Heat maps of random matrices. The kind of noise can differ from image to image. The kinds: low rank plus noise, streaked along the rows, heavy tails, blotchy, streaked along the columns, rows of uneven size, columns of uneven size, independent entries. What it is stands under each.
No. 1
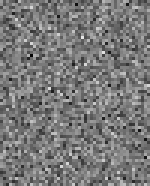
independent entries
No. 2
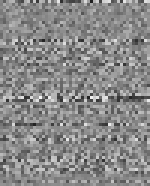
rows of uneven size
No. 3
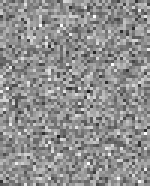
independent entries
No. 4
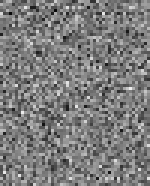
independent entries
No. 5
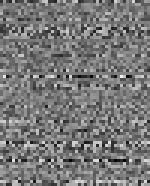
rows of uneven size
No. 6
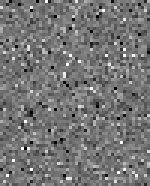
heavy tails
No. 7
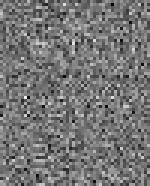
low rank plus noise
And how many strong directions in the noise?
five to eight
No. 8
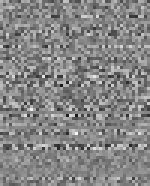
rows of uneven size
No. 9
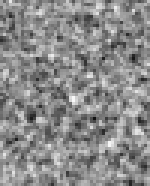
blotchy
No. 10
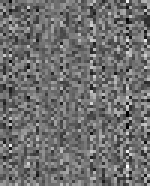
columns of uneven size
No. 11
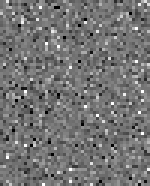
heavy tails
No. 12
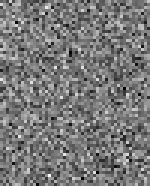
independent entries
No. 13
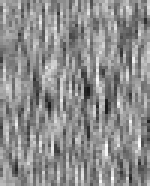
streaked along the columns
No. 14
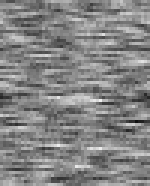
streaked along the rows
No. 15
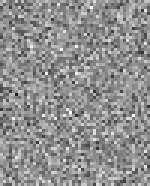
independent entries
